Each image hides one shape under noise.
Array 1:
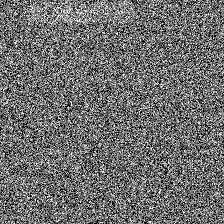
light bar
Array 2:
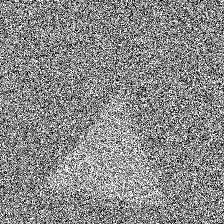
light triangle
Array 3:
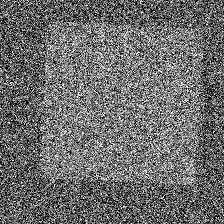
light square
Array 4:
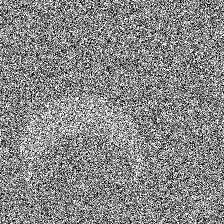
light crescent
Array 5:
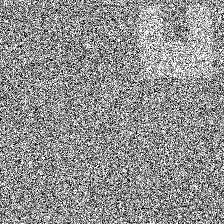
light square with a notch, top right
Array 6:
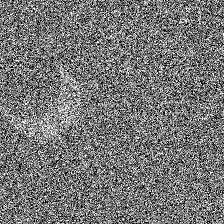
light crescent, middle left
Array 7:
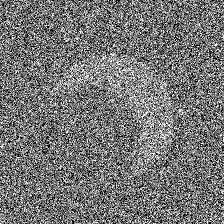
light crescent
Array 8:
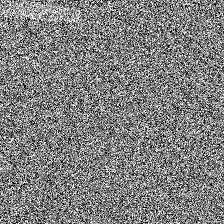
light bar, top left
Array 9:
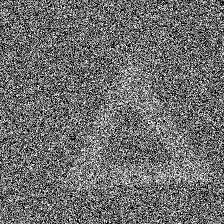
light triangle frame
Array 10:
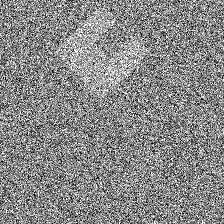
light square with a notch, top middle
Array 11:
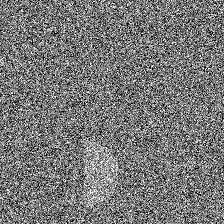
light half disc, bottom middle
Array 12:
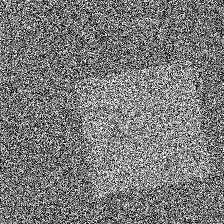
light square
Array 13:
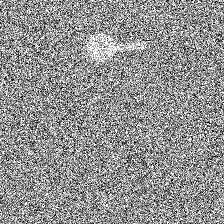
light lollipop, top middle
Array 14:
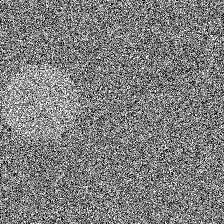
light disc, middle left
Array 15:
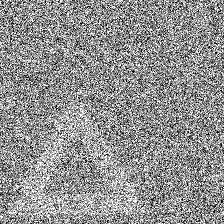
light triangle frame
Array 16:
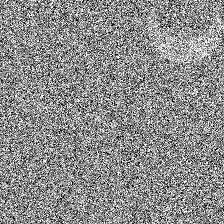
light crescent, top right
